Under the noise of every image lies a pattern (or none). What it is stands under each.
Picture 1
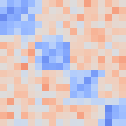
blocks along the diagonal
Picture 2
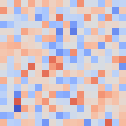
only noise
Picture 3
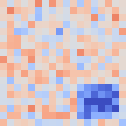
one block
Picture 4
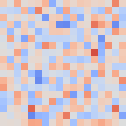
only noise
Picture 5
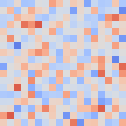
only noise
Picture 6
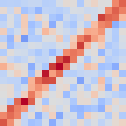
a diagonal band
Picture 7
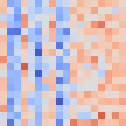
bands of columns
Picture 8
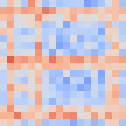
bands of rows crossing bands of columns
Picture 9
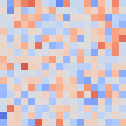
only noise
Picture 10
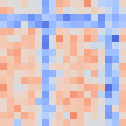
bands of rows crossing bands of columns
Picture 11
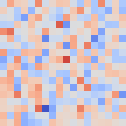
only noise
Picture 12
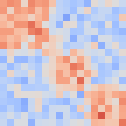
blocks along the diagonal
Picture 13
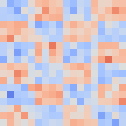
a checkerboard
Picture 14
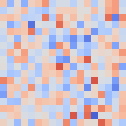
only noise
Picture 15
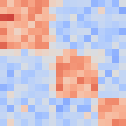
blocks along the diagonal
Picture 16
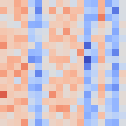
bands of columns
